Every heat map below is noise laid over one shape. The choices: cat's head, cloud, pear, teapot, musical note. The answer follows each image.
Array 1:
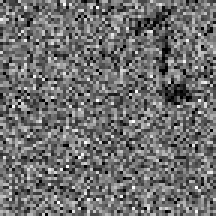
musical note
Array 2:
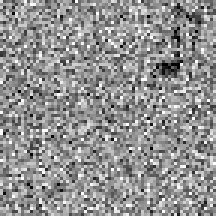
musical note
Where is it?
top right
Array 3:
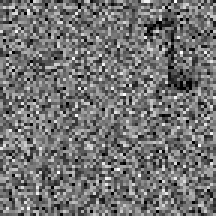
musical note
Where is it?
top right
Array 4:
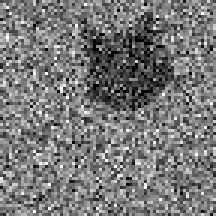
cat's head
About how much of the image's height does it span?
half
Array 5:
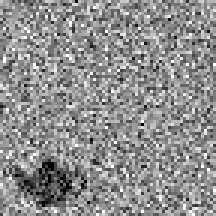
teapot
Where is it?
bottom left
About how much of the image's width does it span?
a third
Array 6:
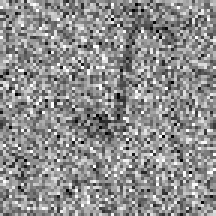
musical note
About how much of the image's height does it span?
two thirds
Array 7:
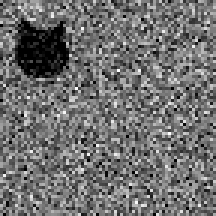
cat's head
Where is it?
top left
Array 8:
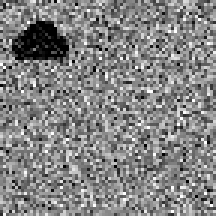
cloud
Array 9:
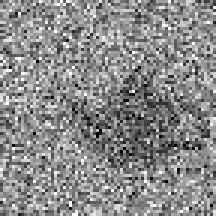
teapot
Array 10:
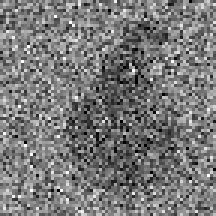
pear
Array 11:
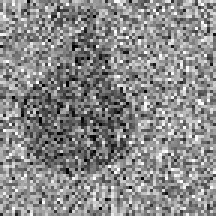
pear
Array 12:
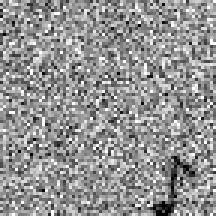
musical note
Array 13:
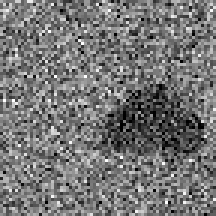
cloud
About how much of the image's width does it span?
half
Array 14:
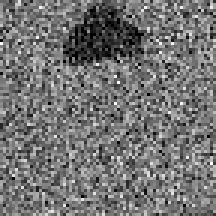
cloud
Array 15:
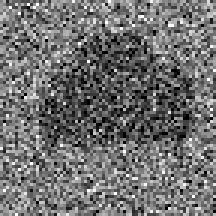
cloud
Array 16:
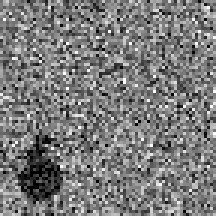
pear
